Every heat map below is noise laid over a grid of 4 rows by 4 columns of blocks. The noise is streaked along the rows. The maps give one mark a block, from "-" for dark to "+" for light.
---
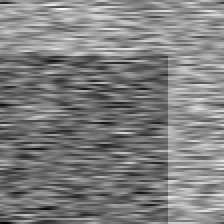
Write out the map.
+ + + +
- - - +
- - - +
- - - +
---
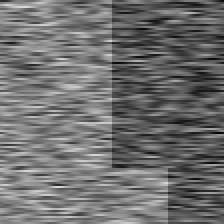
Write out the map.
+ + - -
+ + - -
+ + - -
+ + + -
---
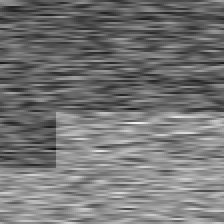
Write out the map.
- - - -
- - - -
- + + +
+ + + +
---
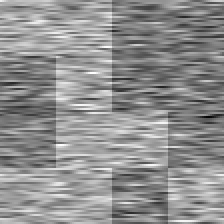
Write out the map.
+ + - -
- + - -
- + + -
+ + - +
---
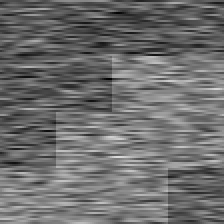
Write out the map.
- - - -
- - + +
- + + +
+ + + -
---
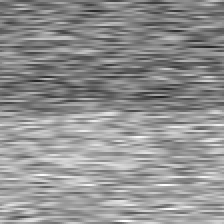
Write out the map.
- - - -
- - - -
+ + + +
+ + + +
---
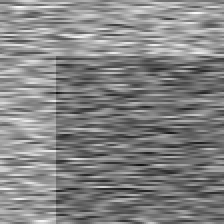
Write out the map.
+ + + +
+ - - -
+ - - -
+ - - -
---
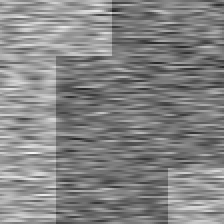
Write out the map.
+ + - -
+ - - -
+ - - -
+ - - +
